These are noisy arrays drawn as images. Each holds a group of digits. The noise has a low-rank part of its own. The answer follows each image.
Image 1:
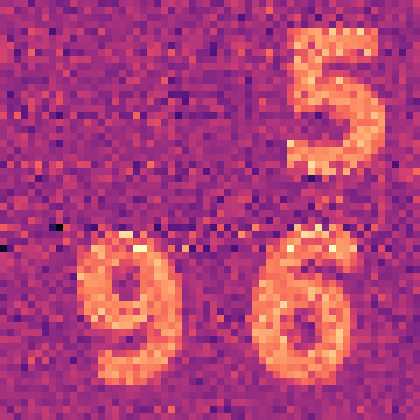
top right: 5; bottom left: 9; bottom right: 6
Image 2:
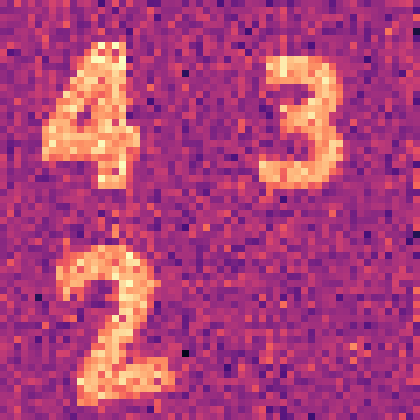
top left: 4; top right: 3; bottom left: 2
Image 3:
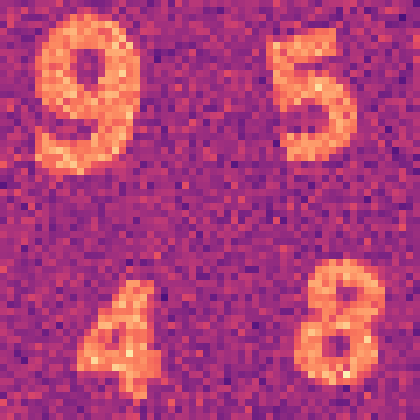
top left: 9; top right: 5; bottom left: 4; bottom right: 8
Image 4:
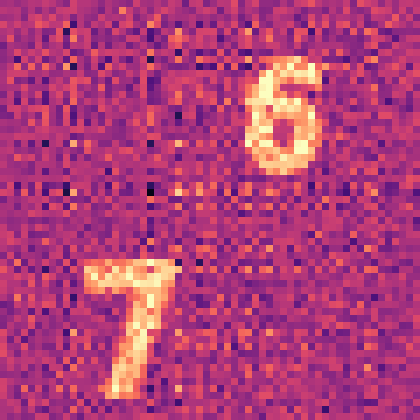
top right: 6; bottom left: 7
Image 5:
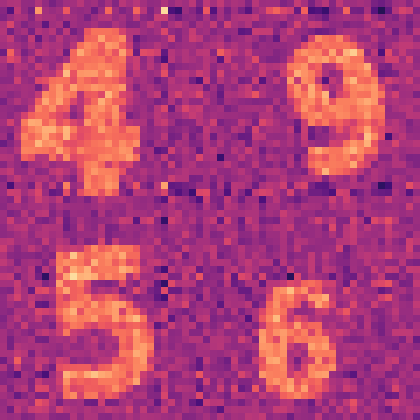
top left: 4; top right: 9; bottom left: 5; bottom right: 6
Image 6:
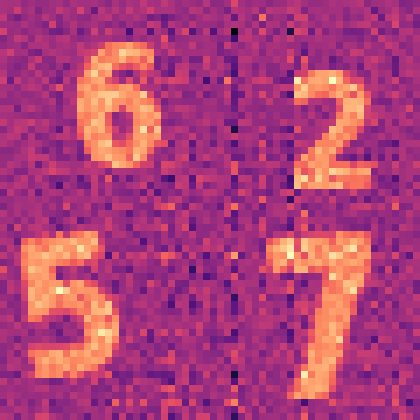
top left: 6; top right: 2; bottom left: 5; bottom right: 7
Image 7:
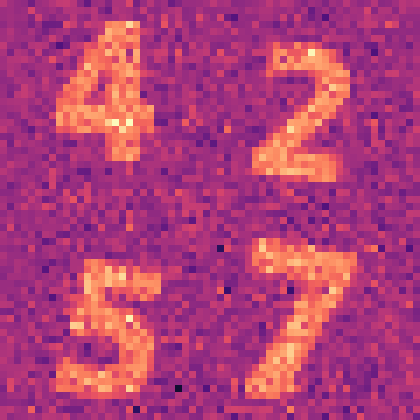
top left: 4; top right: 2; bottom left: 5; bottom right: 7
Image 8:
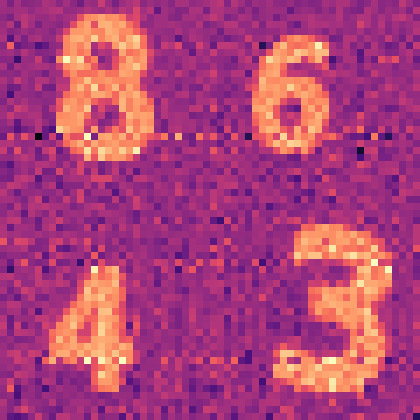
top left: 8; top right: 6; bottom left: 4; bottom right: 3
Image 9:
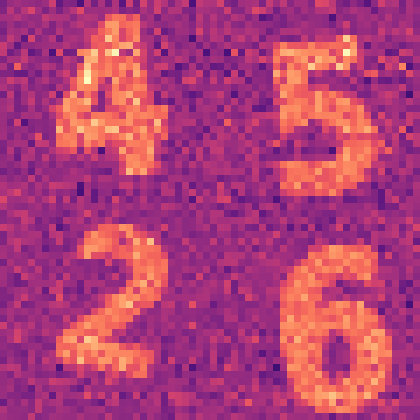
top left: 4; top right: 5; bottom left: 2; bottom right: 6
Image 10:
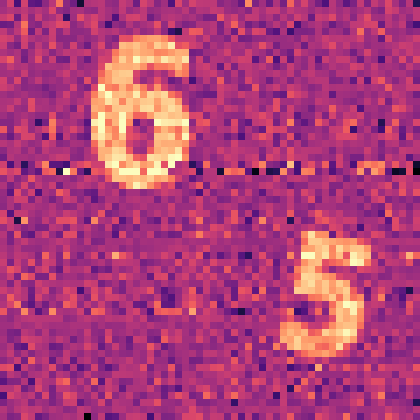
top left: 6; bottom right: 5
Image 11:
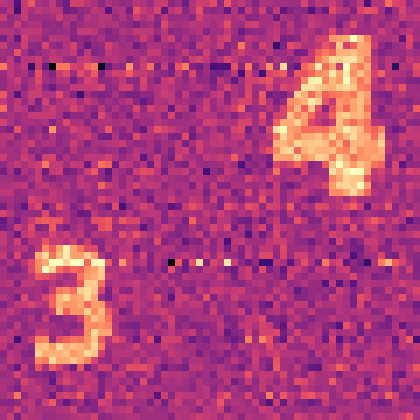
top right: 4; bottom left: 3
